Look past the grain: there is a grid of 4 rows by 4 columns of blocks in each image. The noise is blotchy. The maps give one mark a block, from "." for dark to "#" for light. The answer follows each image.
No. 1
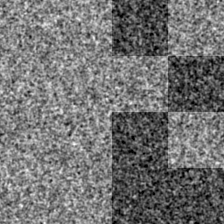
##.#
###.
##.#
##..
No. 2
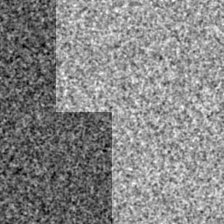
.###
.###
..##
..##
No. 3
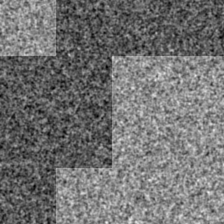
#...
..##
..##
.###
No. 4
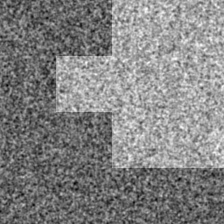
..##
.###
..##
....
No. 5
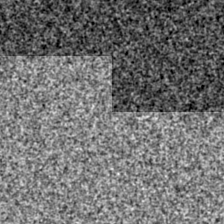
....
##..
####
####
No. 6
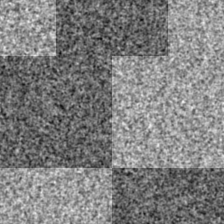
#..#
..##
..##
##..
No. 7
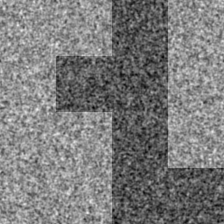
##.#
#..#
##.#
##..
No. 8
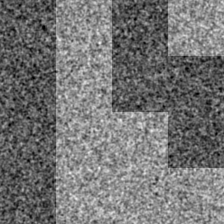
.#.#
.#..
.##.
.###
